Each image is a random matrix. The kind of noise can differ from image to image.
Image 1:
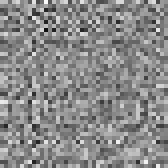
low rank plus noise
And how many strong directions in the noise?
two
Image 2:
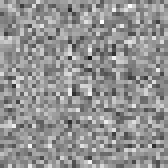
low rank plus noise
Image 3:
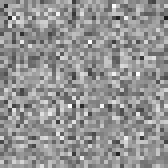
low rank plus noise
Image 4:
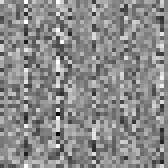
columns of uneven size
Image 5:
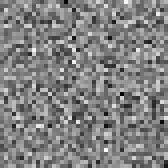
low rank plus noise
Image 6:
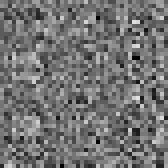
low rank plus noise
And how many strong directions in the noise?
three or four
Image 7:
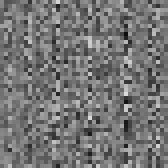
columns of uneven size
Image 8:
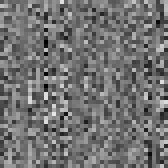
columns of uneven size
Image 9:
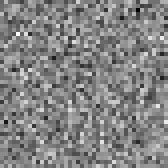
independent entries
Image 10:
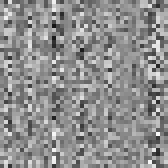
columns of uneven size
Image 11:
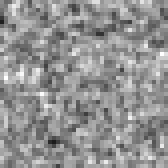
blotchy
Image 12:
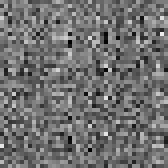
low rank plus noise
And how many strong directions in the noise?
three or four
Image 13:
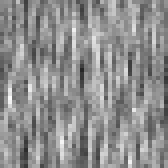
streaked along the columns
